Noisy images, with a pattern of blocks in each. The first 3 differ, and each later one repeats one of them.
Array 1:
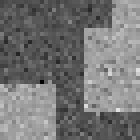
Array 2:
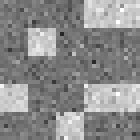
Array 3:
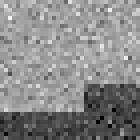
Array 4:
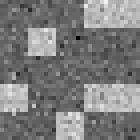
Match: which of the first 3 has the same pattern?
2
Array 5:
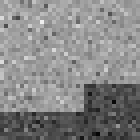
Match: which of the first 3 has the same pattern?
3
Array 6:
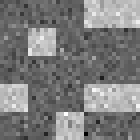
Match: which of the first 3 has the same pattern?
2
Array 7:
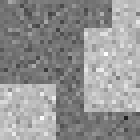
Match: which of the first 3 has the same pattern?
1
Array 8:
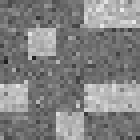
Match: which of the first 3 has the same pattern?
2
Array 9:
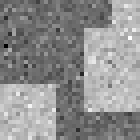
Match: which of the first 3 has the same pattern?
1
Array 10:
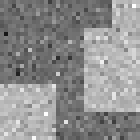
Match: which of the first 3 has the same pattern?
1
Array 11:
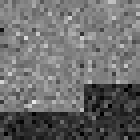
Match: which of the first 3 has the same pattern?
3
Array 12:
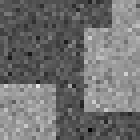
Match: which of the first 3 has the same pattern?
1
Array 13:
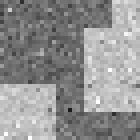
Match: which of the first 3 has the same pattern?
1
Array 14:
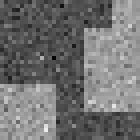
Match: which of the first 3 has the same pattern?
1
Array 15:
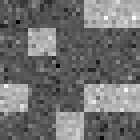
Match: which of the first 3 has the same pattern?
2
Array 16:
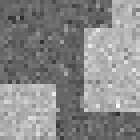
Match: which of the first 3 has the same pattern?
1
